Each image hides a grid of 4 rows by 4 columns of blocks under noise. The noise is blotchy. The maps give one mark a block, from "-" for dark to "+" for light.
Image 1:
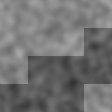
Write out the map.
+ + + +
+ + + -
+ - - -
- - - +
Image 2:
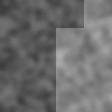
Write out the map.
- - - +
- - + +
- - + +
- - + +
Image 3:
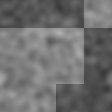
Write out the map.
- - - +
+ + + -
+ + + -
+ + - -
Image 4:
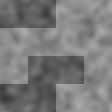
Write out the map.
- - + +
+ + + +
+ - - +
- - + +
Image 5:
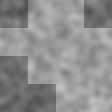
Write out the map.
- + + -
+ + + +
- + + +
- - + +
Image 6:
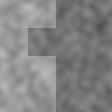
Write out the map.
+ + - -
+ - - -
+ + - -
+ + - -
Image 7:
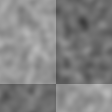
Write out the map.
+ + - -
+ + - -
+ + - -
- - + +
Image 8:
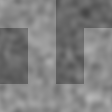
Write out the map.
+ + - -
- + - +
- + - +
+ + + +
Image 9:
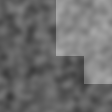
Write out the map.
- - + +
- - + +
- - - +
- - - -
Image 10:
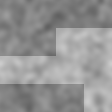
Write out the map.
- - - -
- - + +
+ + + +
- - - +
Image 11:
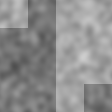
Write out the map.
+ - + +
- - + +
- - + +
- - + -
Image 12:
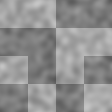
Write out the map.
+ + - -
- - + +
+ - + -
- + - +
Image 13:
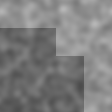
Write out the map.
+ + + +
- - + +
- - - +
- - - +
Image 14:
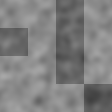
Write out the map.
+ + - +
- + - +
+ + - +
+ + + -
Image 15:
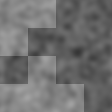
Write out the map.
+ + - -
+ - - -
- + - -
+ + + -
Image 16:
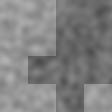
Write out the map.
+ + - -
+ + - -
+ - - -
+ + - +
